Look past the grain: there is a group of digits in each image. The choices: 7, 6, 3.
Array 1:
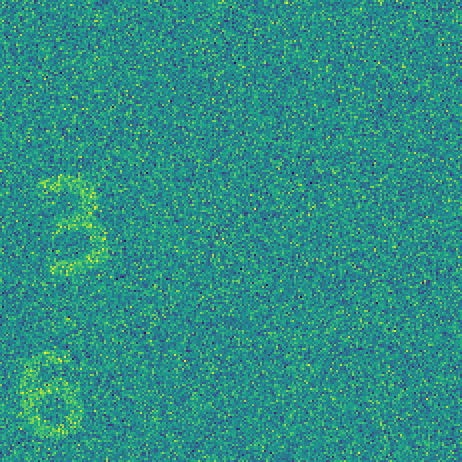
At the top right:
nothing
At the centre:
nothing
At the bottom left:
6
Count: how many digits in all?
2
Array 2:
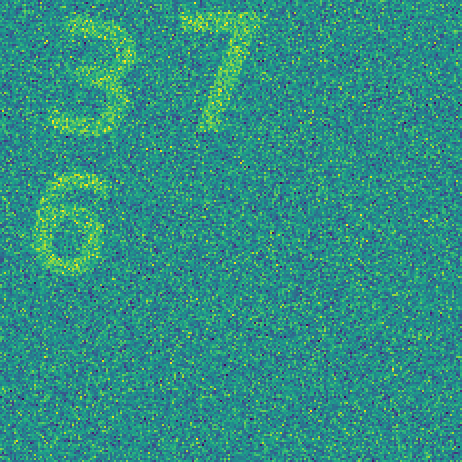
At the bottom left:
nothing
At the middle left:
6
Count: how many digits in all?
3
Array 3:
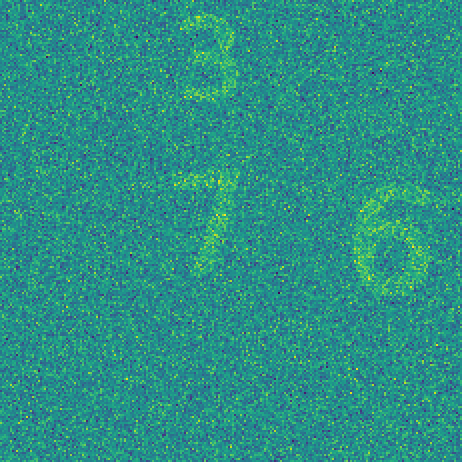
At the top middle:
3
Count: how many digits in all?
3
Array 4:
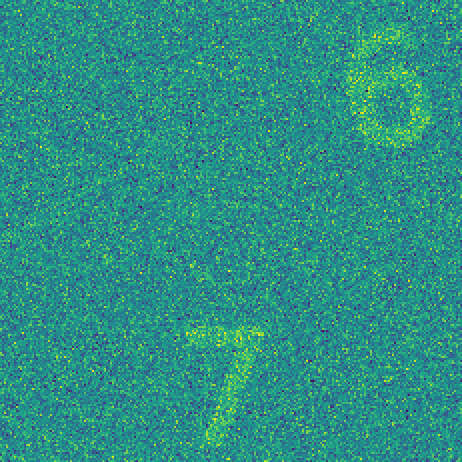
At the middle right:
nothing
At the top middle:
nothing
